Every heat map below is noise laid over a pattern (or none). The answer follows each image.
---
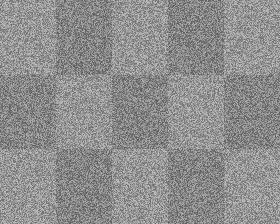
a checkerboard
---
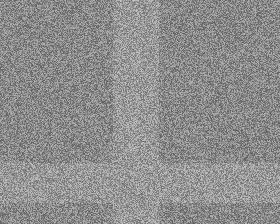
bands of rows crossing bands of columns
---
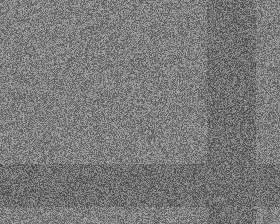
bands of rows crossing bands of columns
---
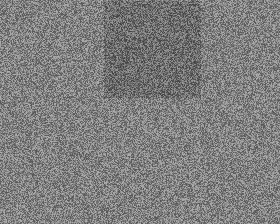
one block
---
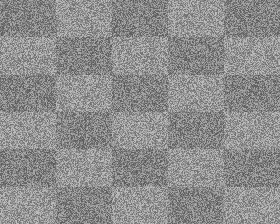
a checkerboard
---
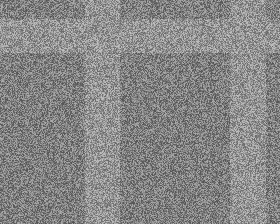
bands of rows crossing bands of columns
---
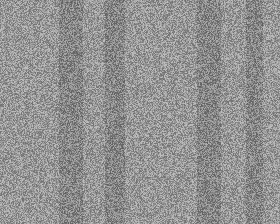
bands of columns
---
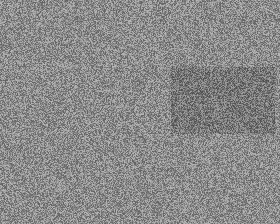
one block
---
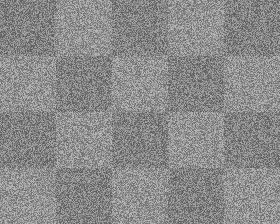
a checkerboard
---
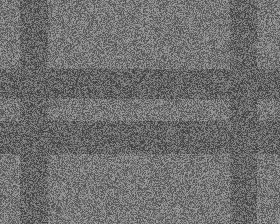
bands of rows crossing bands of columns
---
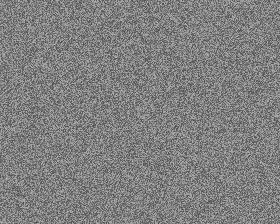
only noise
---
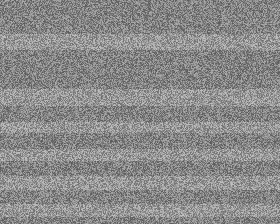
bands of rows
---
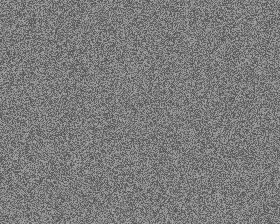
only noise
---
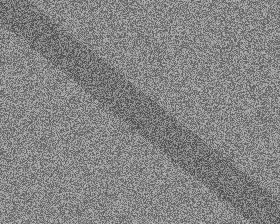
a diagonal band
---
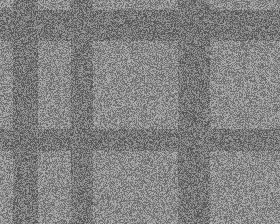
bands of rows crossing bands of columns
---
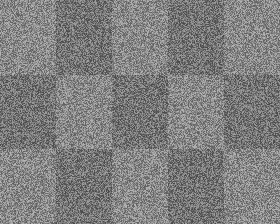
a checkerboard
